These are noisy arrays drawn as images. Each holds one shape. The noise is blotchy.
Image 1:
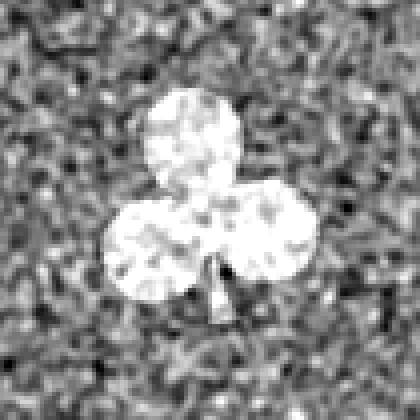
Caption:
light club
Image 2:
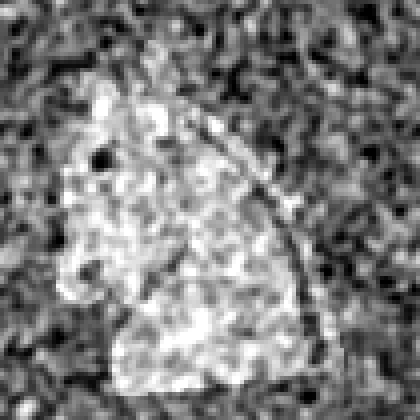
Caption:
light chess knight
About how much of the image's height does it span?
nearly all
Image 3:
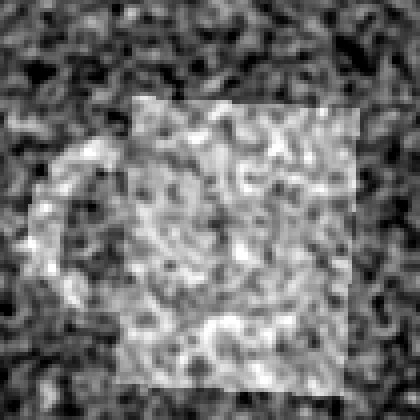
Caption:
light cup
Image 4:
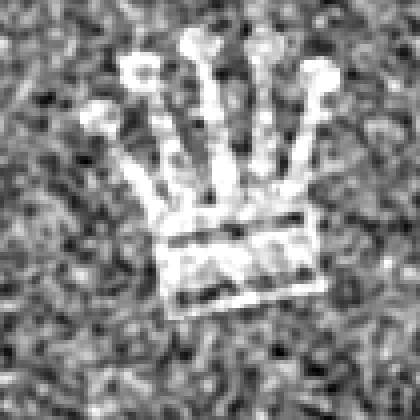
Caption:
light chess queen
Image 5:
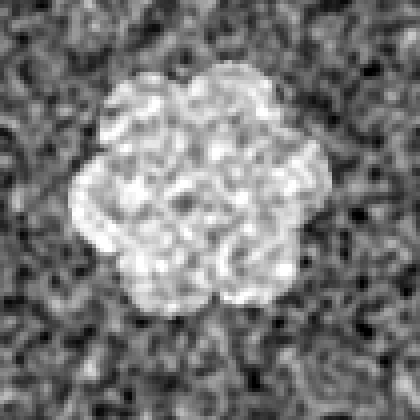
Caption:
light flower
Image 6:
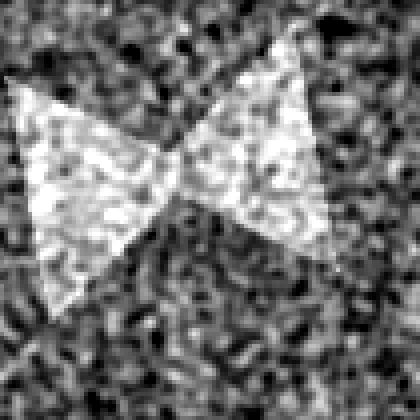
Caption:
light bow tie
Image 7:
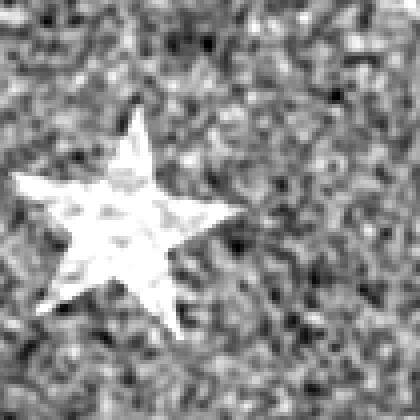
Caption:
light star
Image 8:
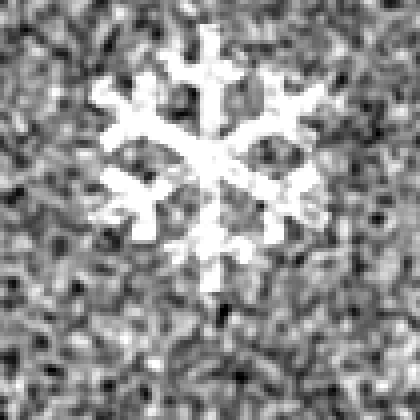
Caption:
light snowflake
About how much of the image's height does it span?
two thirds
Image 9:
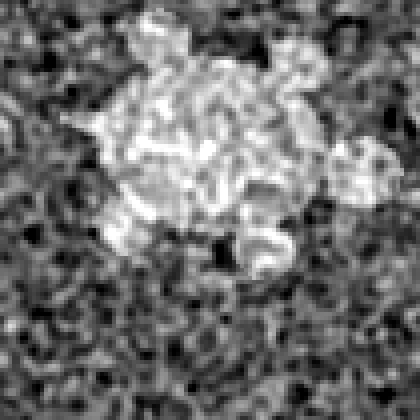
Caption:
light turtle
